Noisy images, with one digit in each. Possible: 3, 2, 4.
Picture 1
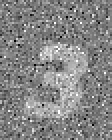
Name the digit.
3
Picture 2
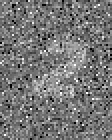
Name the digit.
2
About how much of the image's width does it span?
half
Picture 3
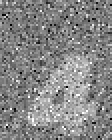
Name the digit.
4
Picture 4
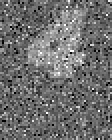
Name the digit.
4
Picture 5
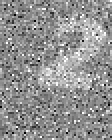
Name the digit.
2
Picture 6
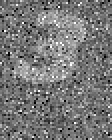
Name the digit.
3
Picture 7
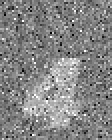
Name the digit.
4
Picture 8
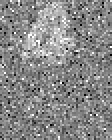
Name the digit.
4
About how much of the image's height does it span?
half
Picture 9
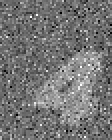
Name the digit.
4
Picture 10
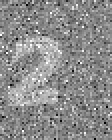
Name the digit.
2
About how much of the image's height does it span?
half
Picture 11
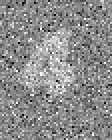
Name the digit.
4
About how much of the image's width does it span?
half
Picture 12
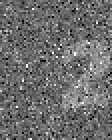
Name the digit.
2
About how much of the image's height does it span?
half
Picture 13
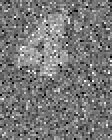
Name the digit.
4
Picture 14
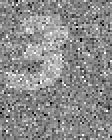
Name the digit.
3
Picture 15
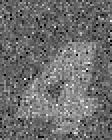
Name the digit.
4
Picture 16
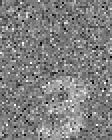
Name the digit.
3
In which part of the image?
bottom middle
